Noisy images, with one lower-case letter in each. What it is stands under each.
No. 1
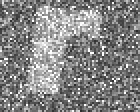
r
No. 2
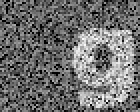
g
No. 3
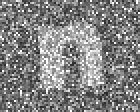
n
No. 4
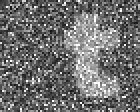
t
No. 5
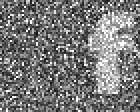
f
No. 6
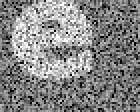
e
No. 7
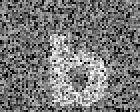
b
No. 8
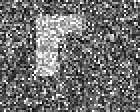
r
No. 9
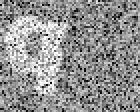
q
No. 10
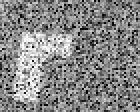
r
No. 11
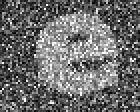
e
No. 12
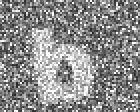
b
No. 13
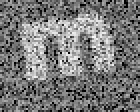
m
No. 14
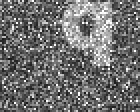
q
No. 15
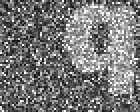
q
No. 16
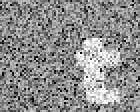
t
